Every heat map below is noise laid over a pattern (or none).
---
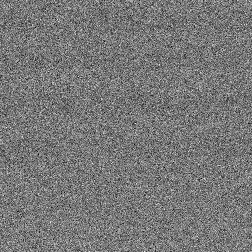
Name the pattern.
bands of rows
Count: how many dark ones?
4
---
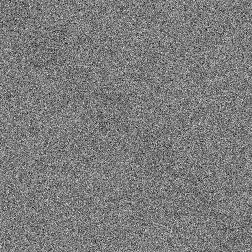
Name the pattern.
blocks along the diagonal
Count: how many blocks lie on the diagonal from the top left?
7
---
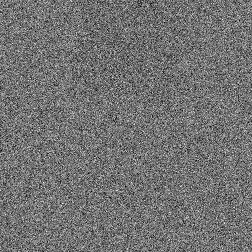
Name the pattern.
one block
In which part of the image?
top middle
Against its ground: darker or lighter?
darker
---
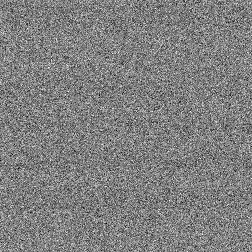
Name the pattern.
bands of rows
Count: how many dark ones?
5
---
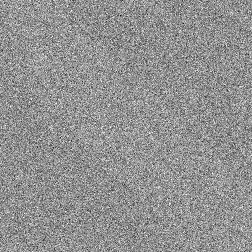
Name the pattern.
a diagonal band
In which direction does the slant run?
top left to bottom right
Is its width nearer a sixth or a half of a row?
a half
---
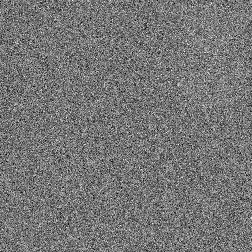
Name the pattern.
one block
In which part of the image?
top right
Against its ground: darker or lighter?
lighter
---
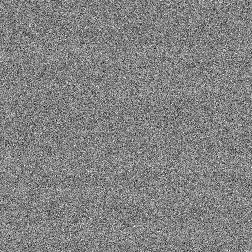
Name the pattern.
bands of rows
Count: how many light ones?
5
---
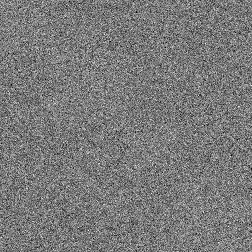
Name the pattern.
blocks along the diagonal
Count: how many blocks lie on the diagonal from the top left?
4
